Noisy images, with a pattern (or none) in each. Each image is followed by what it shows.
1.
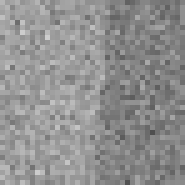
a sharp edge
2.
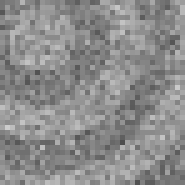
rings round one point
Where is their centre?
top left
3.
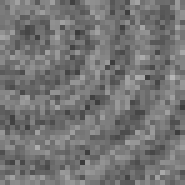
rings round one point
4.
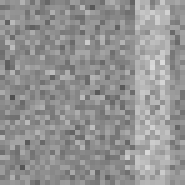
one vertical stripe
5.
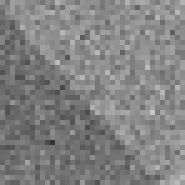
a sharp edge
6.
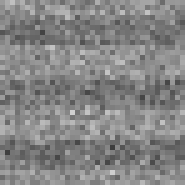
horizontal stripes
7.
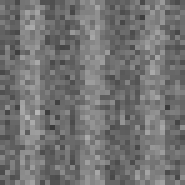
vertical stripes
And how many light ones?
3
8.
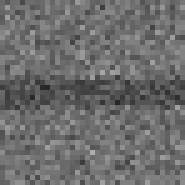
one horizontal stripe
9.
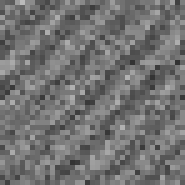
diagonal stripes
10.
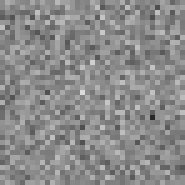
only noise
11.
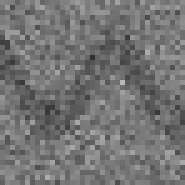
a wavy band
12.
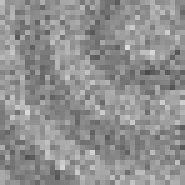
rings round one point
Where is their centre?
top right
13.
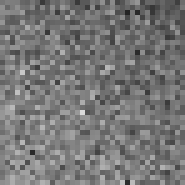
a smooth slope
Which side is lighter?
bottom left
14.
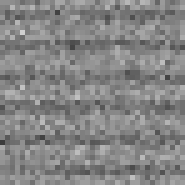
horizontal stripes
